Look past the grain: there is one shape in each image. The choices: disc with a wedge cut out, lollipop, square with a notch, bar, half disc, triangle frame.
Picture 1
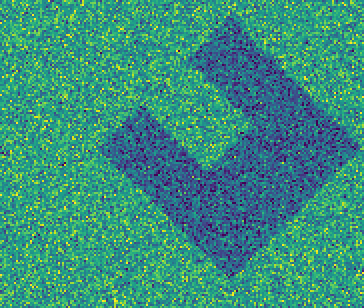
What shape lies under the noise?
square with a notch
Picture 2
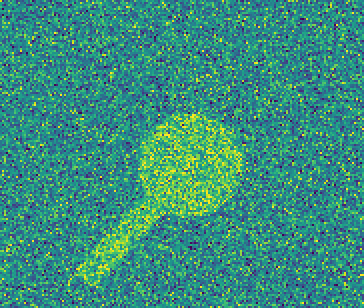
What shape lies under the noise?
lollipop
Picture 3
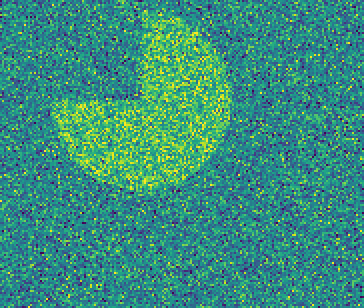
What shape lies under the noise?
disc with a wedge cut out
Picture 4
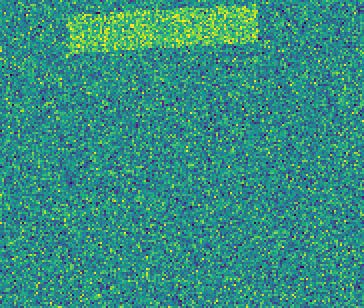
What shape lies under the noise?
bar
